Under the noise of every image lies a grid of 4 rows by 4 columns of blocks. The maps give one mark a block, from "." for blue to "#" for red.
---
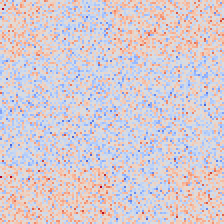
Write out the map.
#.##
....
....
##.#
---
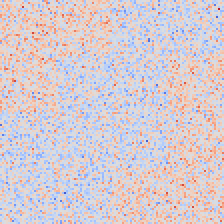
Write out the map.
##..
#..#
...#
..##
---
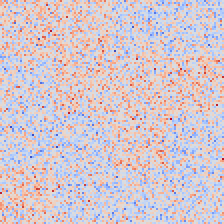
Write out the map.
##..
.###
..#.
#...
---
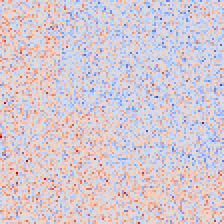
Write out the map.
#...
#...
##..
####
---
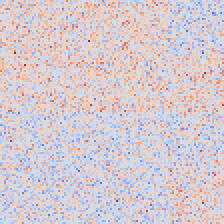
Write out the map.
###.
####
....
...#
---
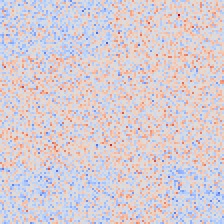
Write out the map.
..##
####
####
..#.
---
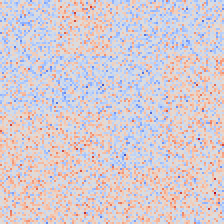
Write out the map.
.#..
...#
##.#
####
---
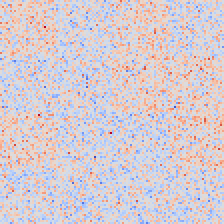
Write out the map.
#.#.
..##
#..#
....
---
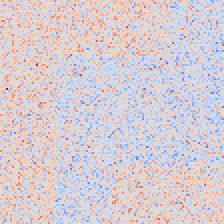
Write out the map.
###.
#...
#...
#.##
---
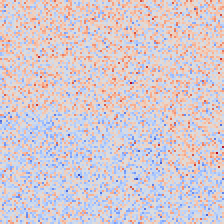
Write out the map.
####
####
...#
....
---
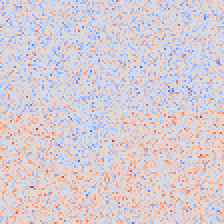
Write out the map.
....
....
#.##
####
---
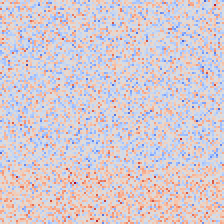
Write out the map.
....
....
....
####
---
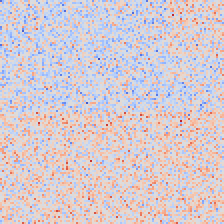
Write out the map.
...#
....
####
####
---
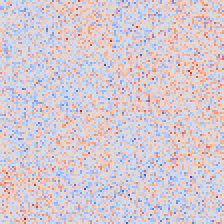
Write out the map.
.#.#
..##
.#.#
#...
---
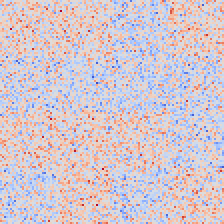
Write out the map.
##.#
....
###.
.#.#
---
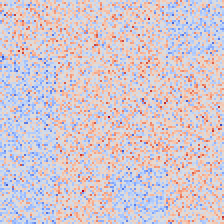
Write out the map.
###.
.###
.###
.#.#
